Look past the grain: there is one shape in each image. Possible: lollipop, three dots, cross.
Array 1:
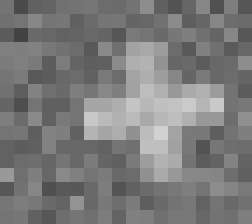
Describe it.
light cross
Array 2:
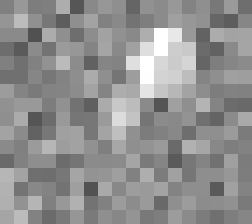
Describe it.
light lollipop
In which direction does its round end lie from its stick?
up and right
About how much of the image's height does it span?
half
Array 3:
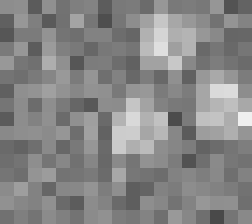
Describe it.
light three dots
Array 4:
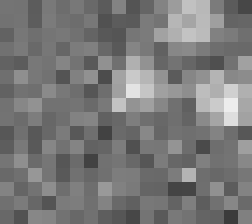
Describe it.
light three dots
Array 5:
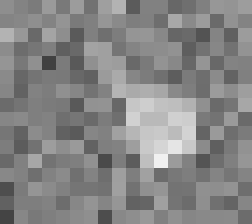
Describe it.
light lollipop
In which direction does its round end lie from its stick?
down and right
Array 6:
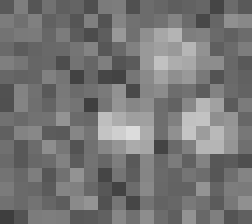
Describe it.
light three dots
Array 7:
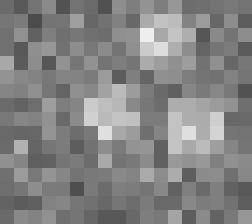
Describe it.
light three dots
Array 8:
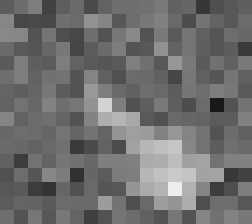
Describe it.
light lollipop
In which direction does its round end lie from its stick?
down and right
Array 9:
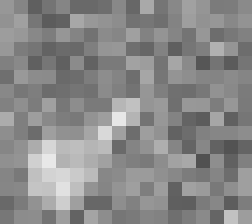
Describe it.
light lollipop
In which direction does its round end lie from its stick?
down and left
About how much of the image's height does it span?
half
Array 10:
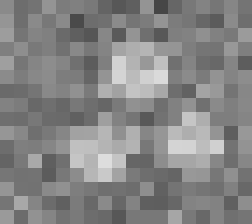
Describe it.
light three dots
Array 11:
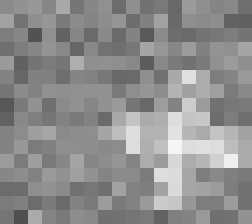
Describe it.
light cross
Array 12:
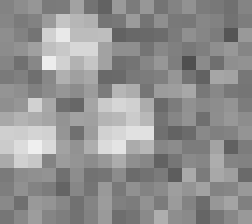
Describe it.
light three dots
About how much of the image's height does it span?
two thirds
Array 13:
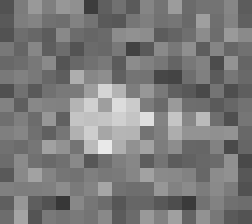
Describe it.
light lollipop
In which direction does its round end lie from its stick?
left
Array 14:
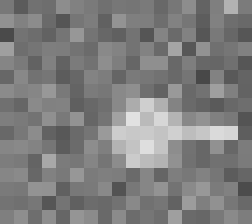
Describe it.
light lollipop
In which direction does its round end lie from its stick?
left
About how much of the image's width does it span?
half
